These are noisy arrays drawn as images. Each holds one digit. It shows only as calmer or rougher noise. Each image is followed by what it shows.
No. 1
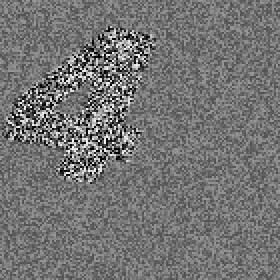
4
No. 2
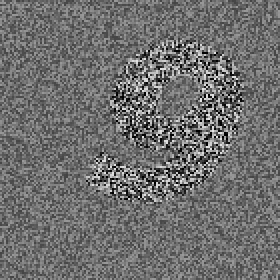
9
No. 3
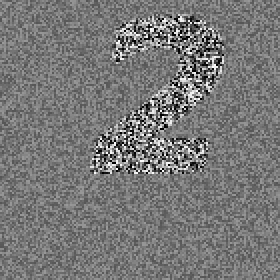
2
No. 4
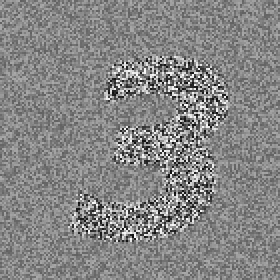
3
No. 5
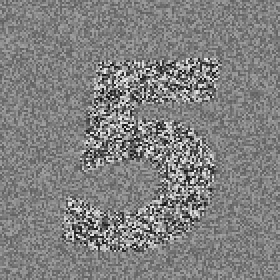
5
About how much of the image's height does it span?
two thirds
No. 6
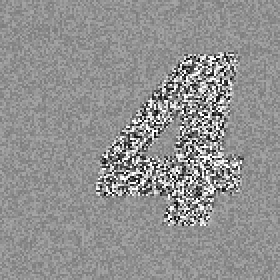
4
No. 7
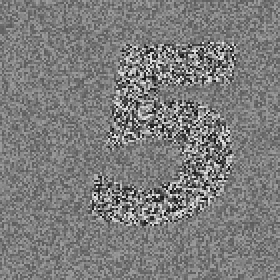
5
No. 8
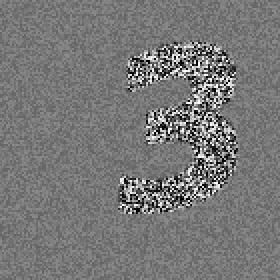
3
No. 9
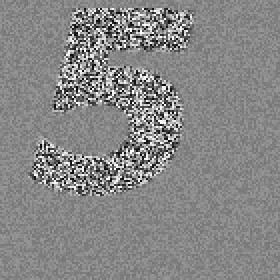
5
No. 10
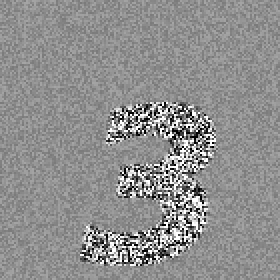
3
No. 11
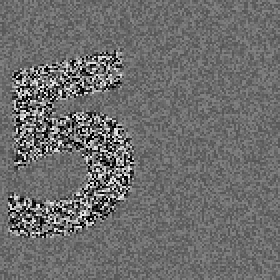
5
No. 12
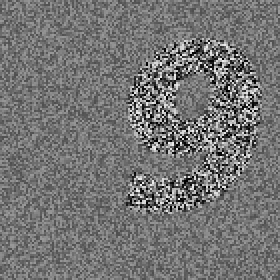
9
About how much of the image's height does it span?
two thirds
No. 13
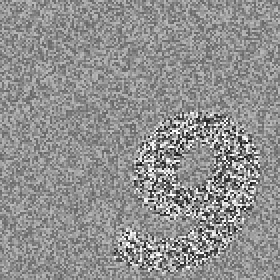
9
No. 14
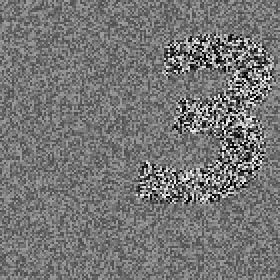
3
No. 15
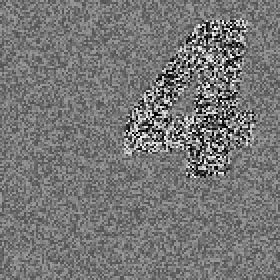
4
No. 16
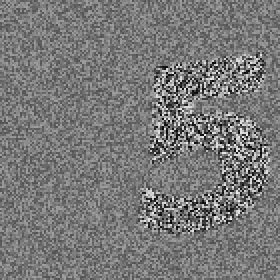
5
